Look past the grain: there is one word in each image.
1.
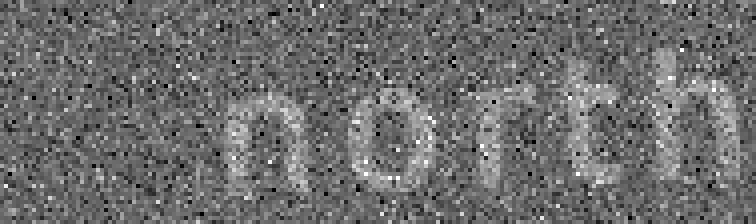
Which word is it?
north
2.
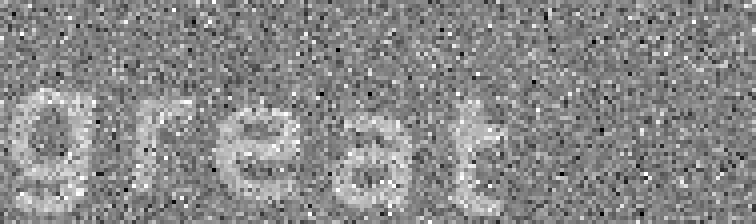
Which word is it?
great
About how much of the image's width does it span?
two thirds
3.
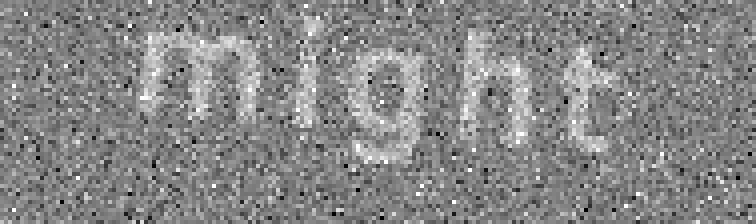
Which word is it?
might
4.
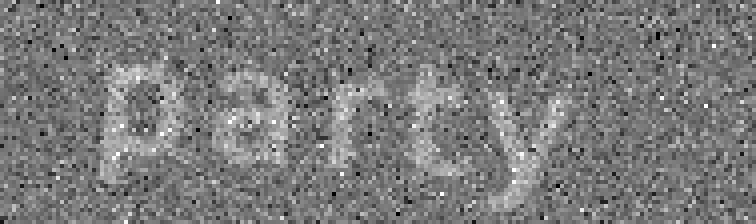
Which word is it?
party
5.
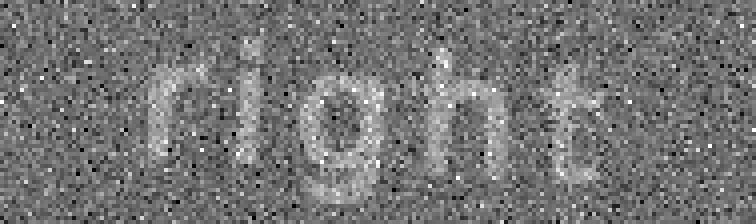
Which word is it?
right
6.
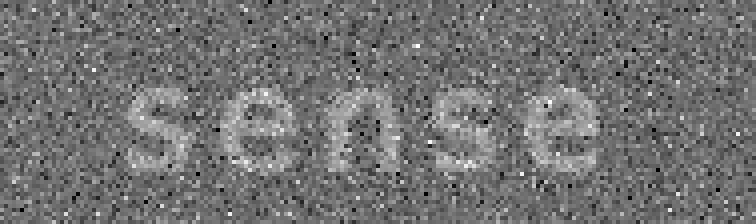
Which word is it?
sense
